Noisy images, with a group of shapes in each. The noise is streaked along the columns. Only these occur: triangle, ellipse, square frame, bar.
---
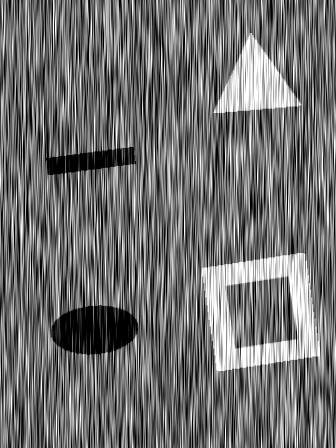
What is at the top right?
triangle
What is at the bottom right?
square frame
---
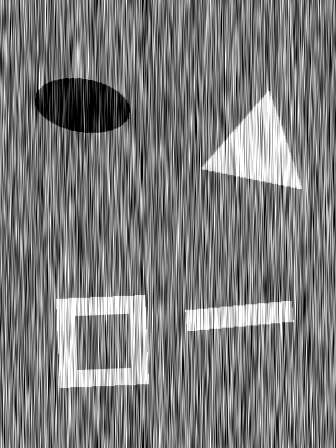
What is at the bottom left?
square frame
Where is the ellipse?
top left
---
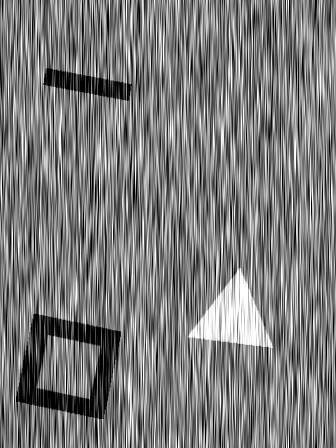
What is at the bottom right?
triangle
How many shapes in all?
3
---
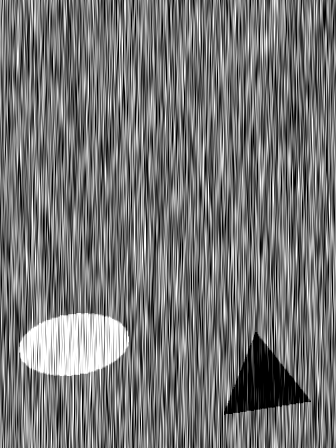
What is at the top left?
nothing
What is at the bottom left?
ellipse
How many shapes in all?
2
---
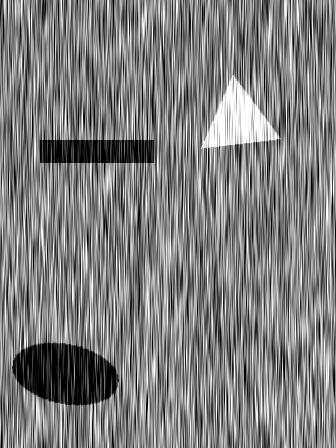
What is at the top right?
triangle
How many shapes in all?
3
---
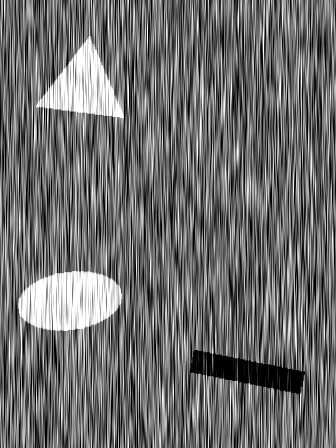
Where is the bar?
bottom right
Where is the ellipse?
bottom left
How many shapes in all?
3
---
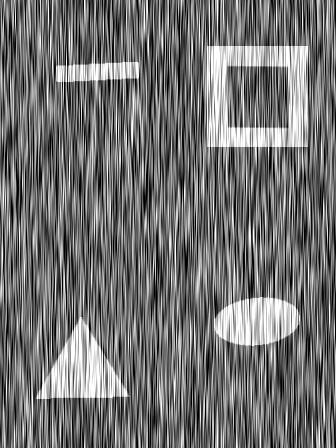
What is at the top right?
square frame
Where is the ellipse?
bottom right
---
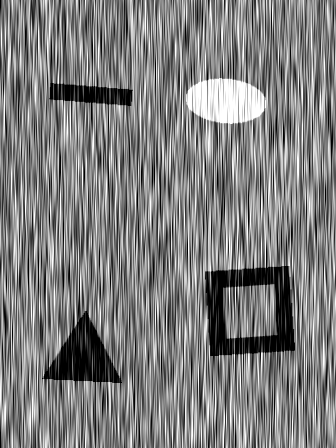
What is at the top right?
ellipse
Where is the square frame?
bottom right
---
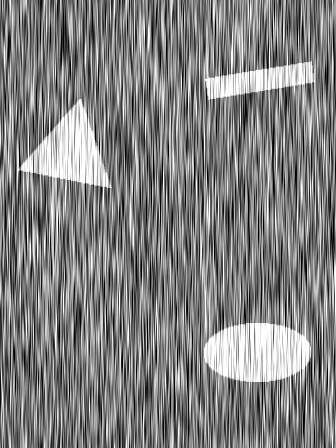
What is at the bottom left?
nothing
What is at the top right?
bar
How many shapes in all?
3
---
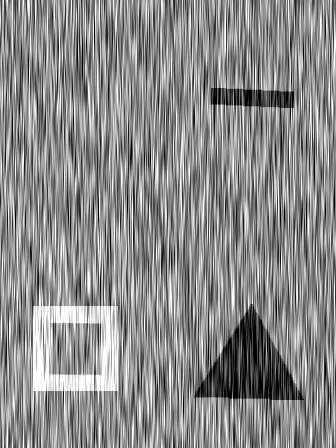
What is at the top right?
bar
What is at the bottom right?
triangle
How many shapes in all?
3
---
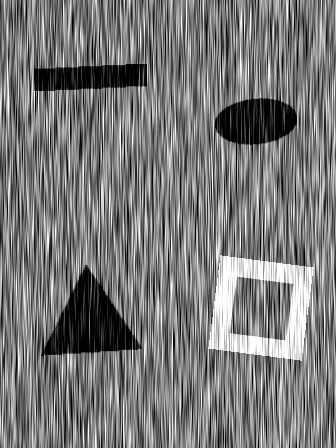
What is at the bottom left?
triangle
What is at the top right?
ellipse
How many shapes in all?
4
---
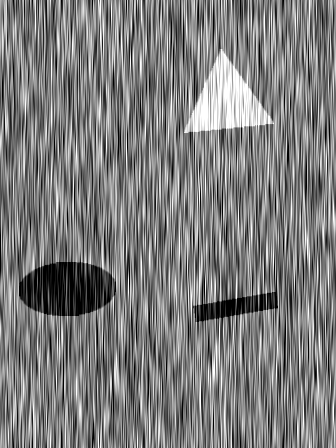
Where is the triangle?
top right
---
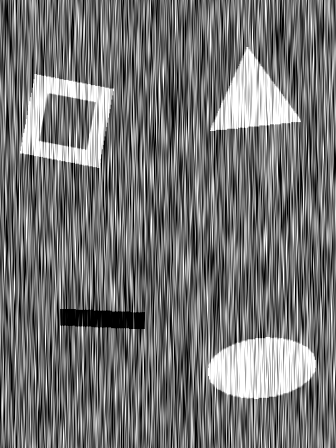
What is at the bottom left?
bar
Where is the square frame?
top left
